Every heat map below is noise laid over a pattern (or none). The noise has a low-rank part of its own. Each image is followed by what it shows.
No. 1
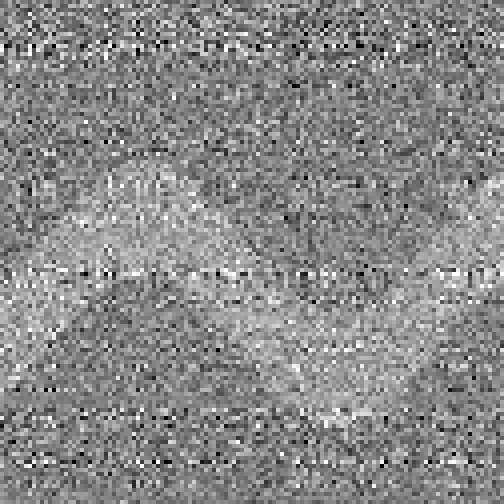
a wavy band
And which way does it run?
left to right
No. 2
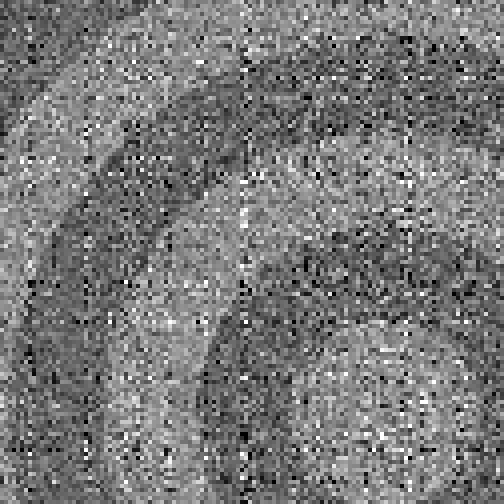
rings round one point
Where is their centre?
bottom right
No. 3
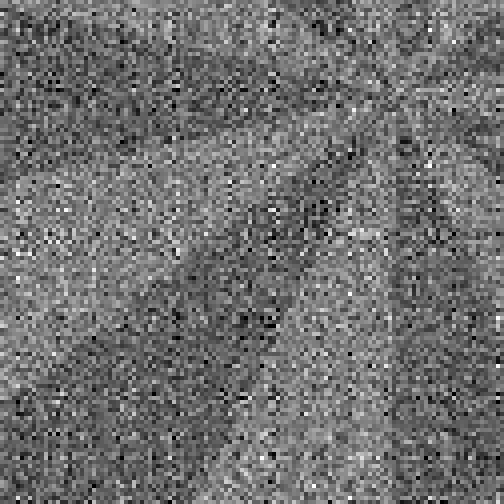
spokes from one point
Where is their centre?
top right
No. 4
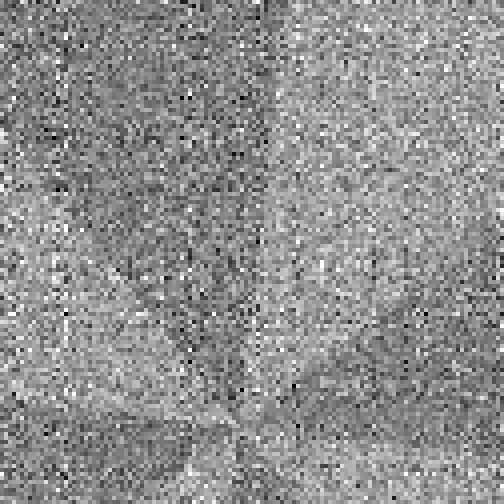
spokes from one point
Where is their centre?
bottom middle
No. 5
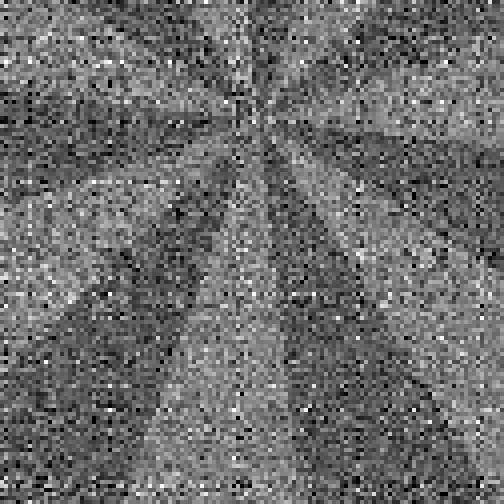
spokes from one point
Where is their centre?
top middle
